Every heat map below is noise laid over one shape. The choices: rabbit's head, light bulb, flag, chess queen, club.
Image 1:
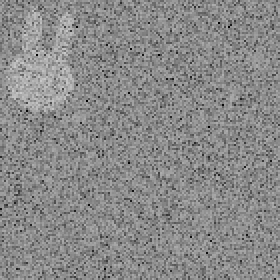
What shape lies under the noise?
rabbit's head
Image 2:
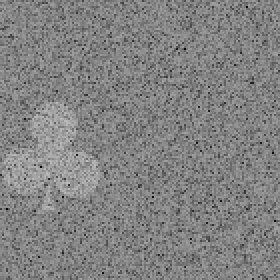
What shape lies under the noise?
club
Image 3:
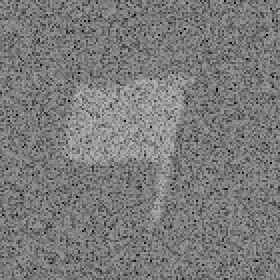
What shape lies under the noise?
flag
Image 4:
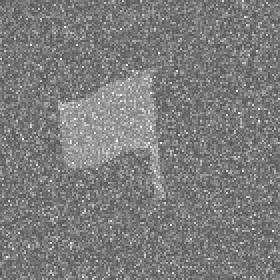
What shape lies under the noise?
flag
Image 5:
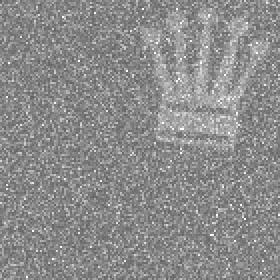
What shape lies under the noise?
chess queen
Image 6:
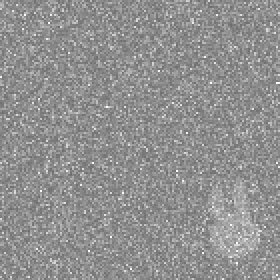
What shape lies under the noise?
rabbit's head
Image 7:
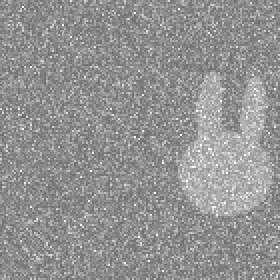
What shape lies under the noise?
rabbit's head
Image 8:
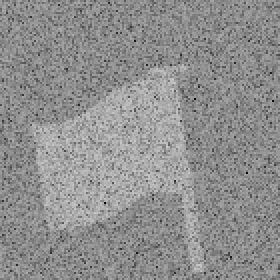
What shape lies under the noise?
flag
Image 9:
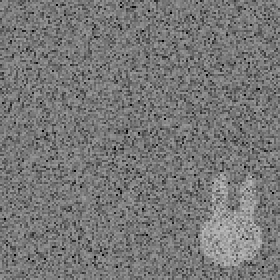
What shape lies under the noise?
rabbit's head
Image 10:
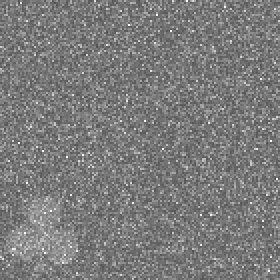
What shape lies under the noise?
club
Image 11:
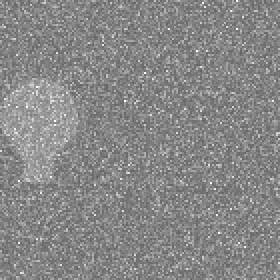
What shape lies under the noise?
light bulb
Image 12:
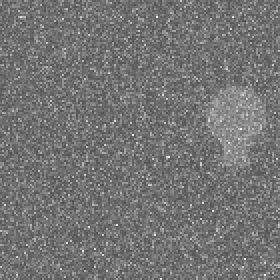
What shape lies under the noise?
light bulb
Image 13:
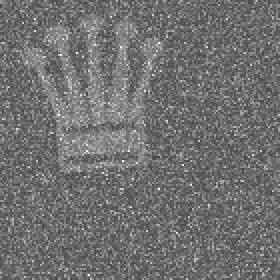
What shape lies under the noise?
chess queen
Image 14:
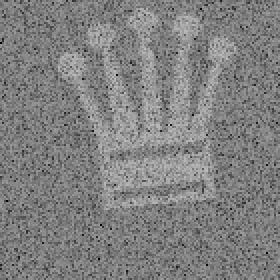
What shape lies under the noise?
chess queen
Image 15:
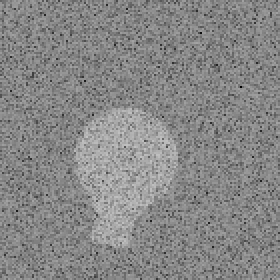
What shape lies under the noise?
light bulb
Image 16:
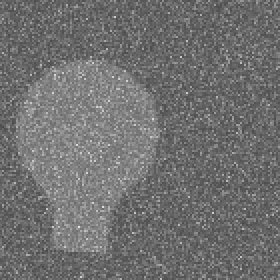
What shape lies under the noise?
light bulb
